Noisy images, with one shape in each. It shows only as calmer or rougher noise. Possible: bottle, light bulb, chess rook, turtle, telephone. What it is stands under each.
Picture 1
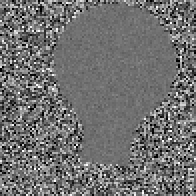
calm light bulb
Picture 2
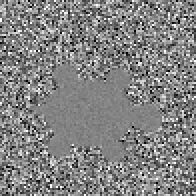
calm turtle
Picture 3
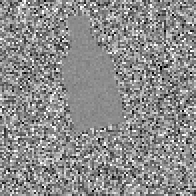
calm bottle
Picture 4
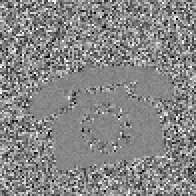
calm telephone
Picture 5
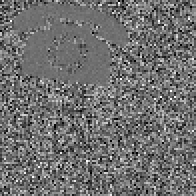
calm telephone
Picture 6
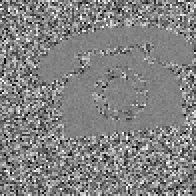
calm telephone
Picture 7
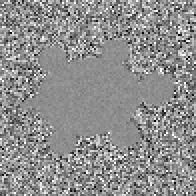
calm turtle
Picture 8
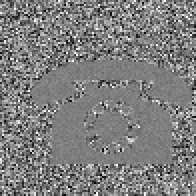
calm telephone
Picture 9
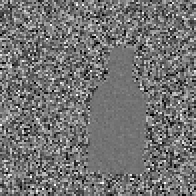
calm bottle
